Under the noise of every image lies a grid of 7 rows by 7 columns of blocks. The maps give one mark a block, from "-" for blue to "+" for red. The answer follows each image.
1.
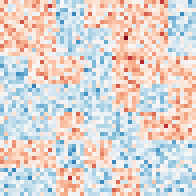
+ + - + + + -
+ + - - + + -
- + + - + + +
- - - - + - +
- - + - - + +
+ + - + - - -
- - + - + - -
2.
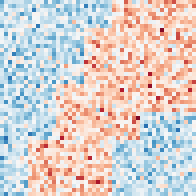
- - - - + + +
- - - + + + +
- - - + + + +
- - + + + + +
- - + + + - -
- + + + - - -
- + + + - - -
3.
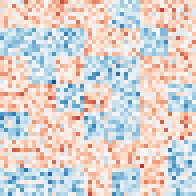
+ + + + - + +
- - - + + - +
+ - + - - + +
+ + - + - + -
- + + - - + +
+ + + + + + -
- - - + - + -
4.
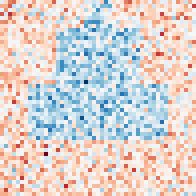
+ + + - + + +
+ + - - - + +
+ + - - - + +
+ - - - - - +
+ - - - - - +
+ + + + + + +
+ + + + + + +
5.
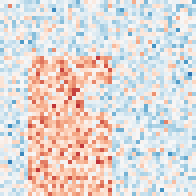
- - - - - - -
- - - - - - -
- + + + - - -
- + + - - - -
- + + + - - -
- + + + - - -
- + + + - - -
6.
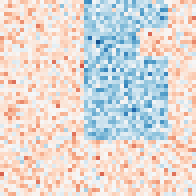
+ + + - - - +
+ + + - - + +
+ + + - - - +
+ + + - - - +
+ + + - - - +
+ + + + + + +
+ + + + + + +
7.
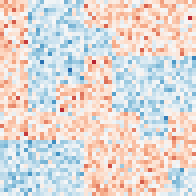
+ - - + + + +
+ - - - + + +
+ - - + - - -
+ - + + - - -
+ + + + + - +
- - - + + + +
- - - + + + -
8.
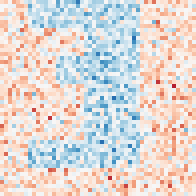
+ - - - - + +
+ + + - - + +
+ + - - - + +
+ + + - - + +
+ + + - - + +
+ - - - - + +
+ + + + + + +
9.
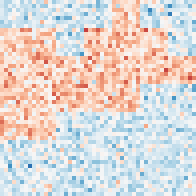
- - - - + - -
+ + - + + + -
+ + + + + + +
+ + + + + - -
+ + - - - - -
- - - - - - -
- - - - - - -
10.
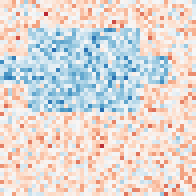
+ + + + + + +
+ - - - - + +
- - - - - - +
+ - - - - + +
+ + + + + + +
+ + + + + + +
+ + + + + + +
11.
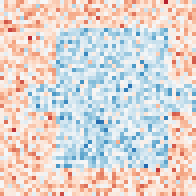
+ + + + + + +
+ + - - - - +
+ + - - - - +
+ - - - - - -
+ + - - - - +
+ + - - - - +
+ + + + + + +
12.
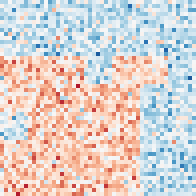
- - - - - - -
- - - - - - -
+ + + - + + -
+ + + + + - -
- + + + + - -
+ + + + + - -
+ + + + + - -
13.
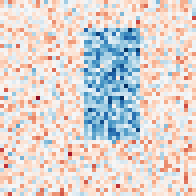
+ + + + + + +
+ + + - - + +
+ + + - - + +
+ + + - - + +
+ + + - - + +
+ + + + + + +
+ + + + + + +
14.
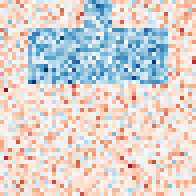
+ + + - + + +
+ - - - - - +
+ - - - - - +
+ + + + + + +
+ + + + + + +
+ + + + + + +
+ + + + + + +
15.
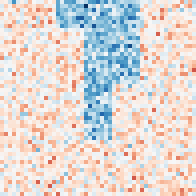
+ + - - - + +
+ + + - - + +
+ + + - - + +
+ + + - + + +
+ + + - + + +
+ + + + + + +
+ + + + + + +
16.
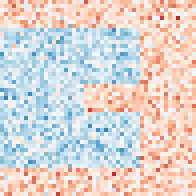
+ + + + + + +
- - - - - + +
- - - - - + +
- - - + + + +
- - - - - + +
- - - - - + +
+ + + + + + +
